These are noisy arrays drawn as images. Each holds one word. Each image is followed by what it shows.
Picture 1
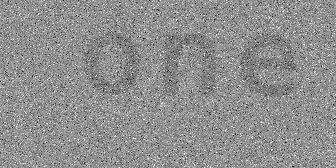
one
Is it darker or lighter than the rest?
darker
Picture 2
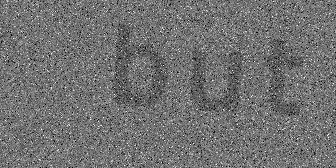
but
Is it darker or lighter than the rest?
darker
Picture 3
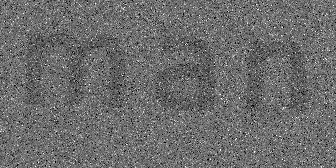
man
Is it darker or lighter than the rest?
darker
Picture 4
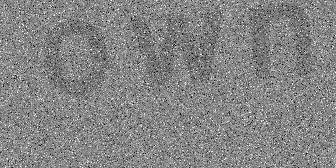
own
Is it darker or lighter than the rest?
darker
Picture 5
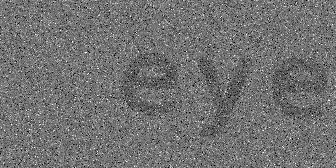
eye
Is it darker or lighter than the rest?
darker
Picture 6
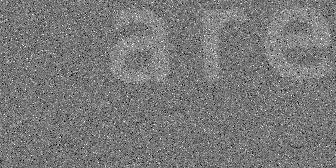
are
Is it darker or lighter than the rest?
lighter
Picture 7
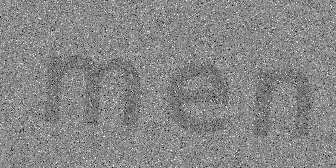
men
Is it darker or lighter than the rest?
darker
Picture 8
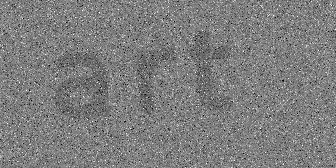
art
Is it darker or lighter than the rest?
darker
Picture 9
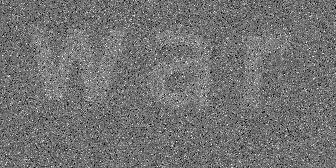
war
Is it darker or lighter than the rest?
lighter
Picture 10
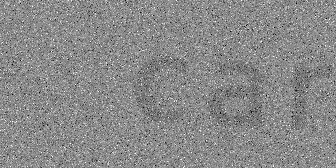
car
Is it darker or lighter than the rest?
darker
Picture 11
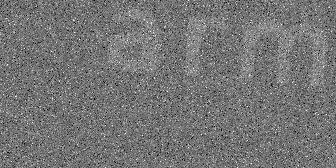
arm
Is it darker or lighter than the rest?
lighter
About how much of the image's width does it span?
two thirds
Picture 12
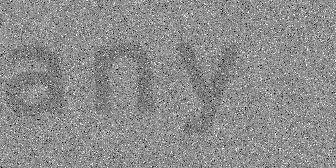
any
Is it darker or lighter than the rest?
darker
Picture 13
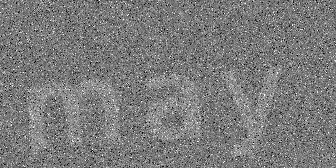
may
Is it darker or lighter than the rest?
lighter
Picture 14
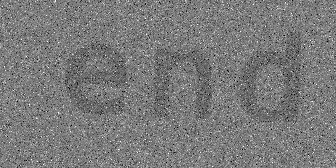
end
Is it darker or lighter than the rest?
darker
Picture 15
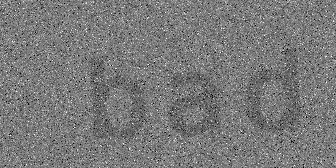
bad
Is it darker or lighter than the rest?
darker
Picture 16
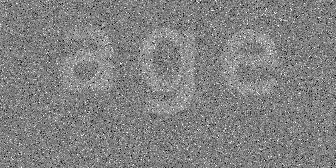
age
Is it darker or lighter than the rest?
lighter
